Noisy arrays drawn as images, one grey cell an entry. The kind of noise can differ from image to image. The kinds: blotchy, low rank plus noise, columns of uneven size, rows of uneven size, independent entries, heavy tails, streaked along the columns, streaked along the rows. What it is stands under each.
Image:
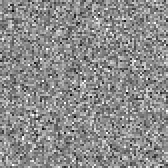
independent entries
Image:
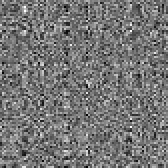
low rank plus noise
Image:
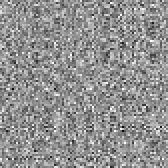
low rank plus noise
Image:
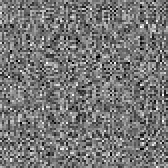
low rank plus noise
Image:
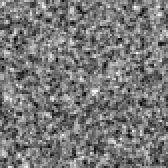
blotchy
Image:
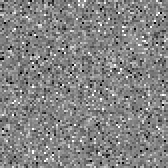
heavy tails
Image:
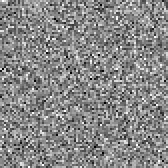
independent entries
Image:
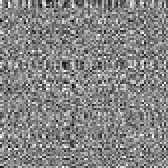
low rank plus noise
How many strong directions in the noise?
one
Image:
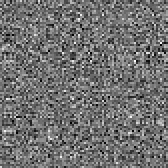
low rank plus noise
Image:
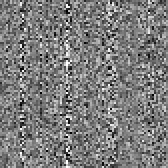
columns of uneven size
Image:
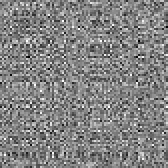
low rank plus noise
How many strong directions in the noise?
one
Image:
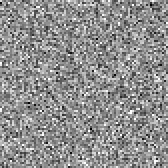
independent entries
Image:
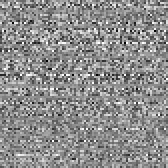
rows of uneven size
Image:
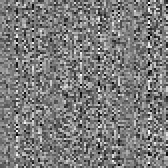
columns of uneven size
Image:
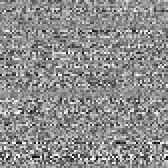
rows of uneven size
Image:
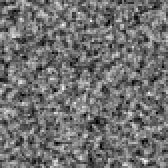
blotchy
